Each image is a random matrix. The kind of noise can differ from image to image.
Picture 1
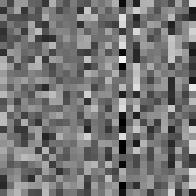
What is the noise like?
columns of uneven size
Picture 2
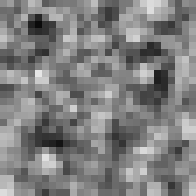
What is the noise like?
blotchy
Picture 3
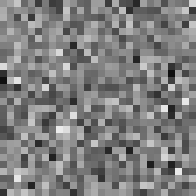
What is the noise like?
independent entries
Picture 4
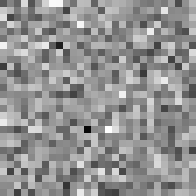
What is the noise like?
independent entries
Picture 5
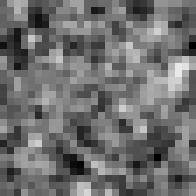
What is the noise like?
blotchy
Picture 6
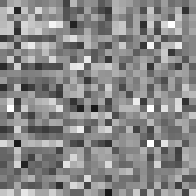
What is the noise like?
low rank plus noise
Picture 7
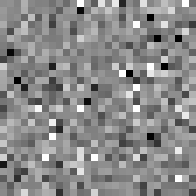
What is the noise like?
heavy tails
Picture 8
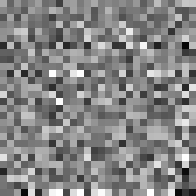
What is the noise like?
low rank plus noise
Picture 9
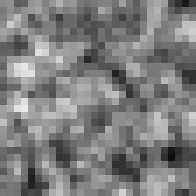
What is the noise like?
blotchy
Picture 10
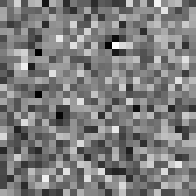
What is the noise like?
independent entries
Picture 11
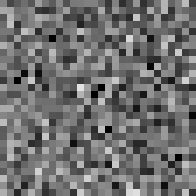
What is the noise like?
independent entries
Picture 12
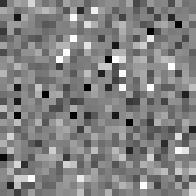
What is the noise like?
heavy tails
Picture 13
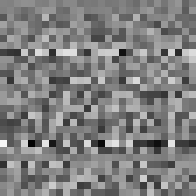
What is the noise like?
rows of uneven size
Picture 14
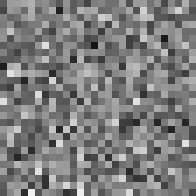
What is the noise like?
independent entries
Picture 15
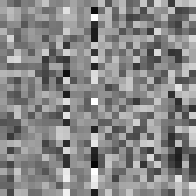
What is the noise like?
columns of uneven size
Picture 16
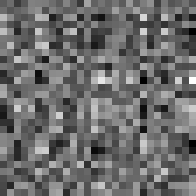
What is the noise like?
low rank plus noise
